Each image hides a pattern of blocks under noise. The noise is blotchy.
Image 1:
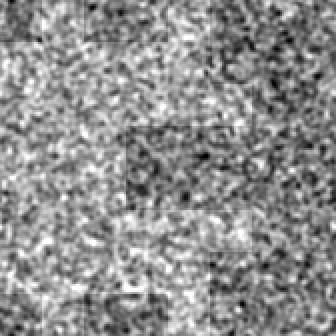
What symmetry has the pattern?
top and bottom mirror each other
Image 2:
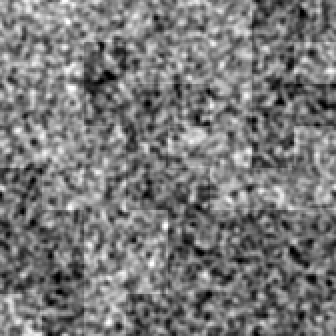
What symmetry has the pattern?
no symmetry
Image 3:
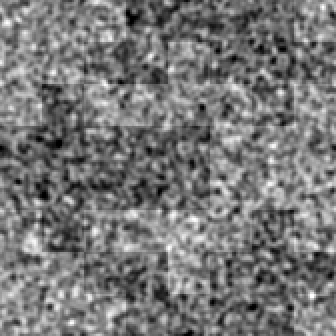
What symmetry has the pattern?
top and bottom mirror each other
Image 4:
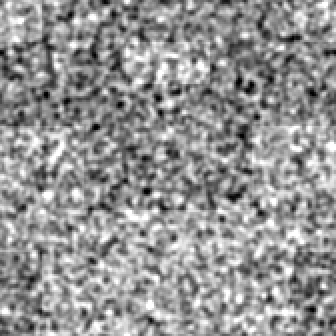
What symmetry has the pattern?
left and right mirror each other
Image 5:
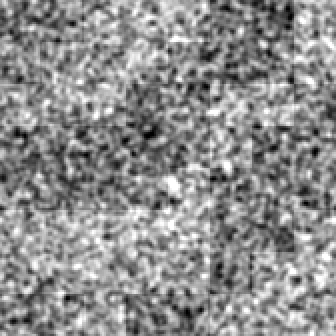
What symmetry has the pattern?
no symmetry
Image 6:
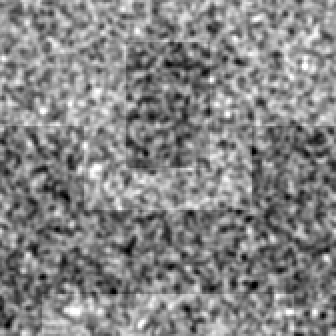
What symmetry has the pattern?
left and right mirror each other
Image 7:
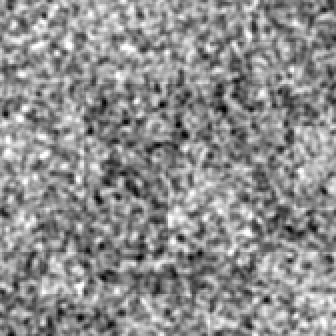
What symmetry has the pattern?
mirrored about the diagonal from the top left
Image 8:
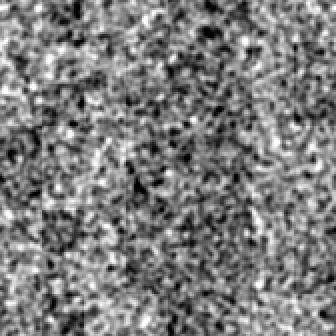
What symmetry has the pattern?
top and bottom mirror each other
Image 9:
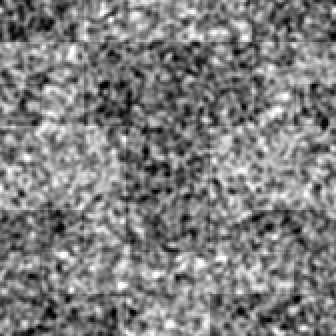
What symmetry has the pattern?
left and right mirror each other
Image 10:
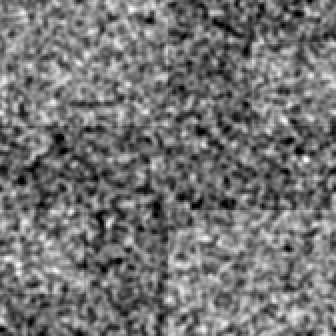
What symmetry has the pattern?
the same after a half turn
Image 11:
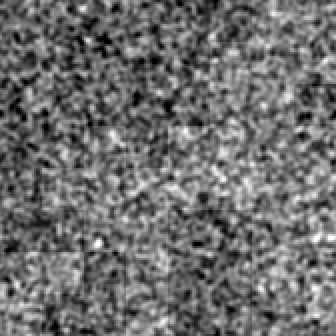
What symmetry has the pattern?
no symmetry
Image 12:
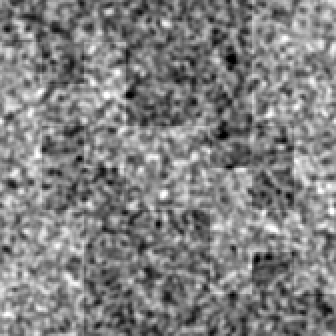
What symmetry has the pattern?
the same after a half turn
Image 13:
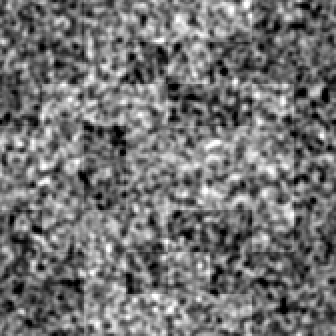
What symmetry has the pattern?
top and bottom mirror each other
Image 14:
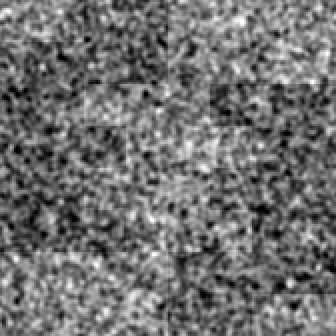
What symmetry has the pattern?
the same after a half turn
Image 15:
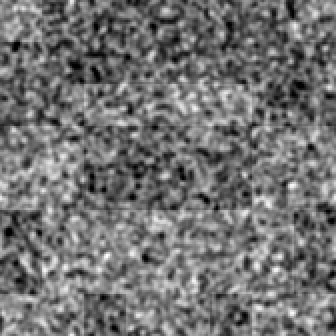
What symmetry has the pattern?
left and right mirror each other
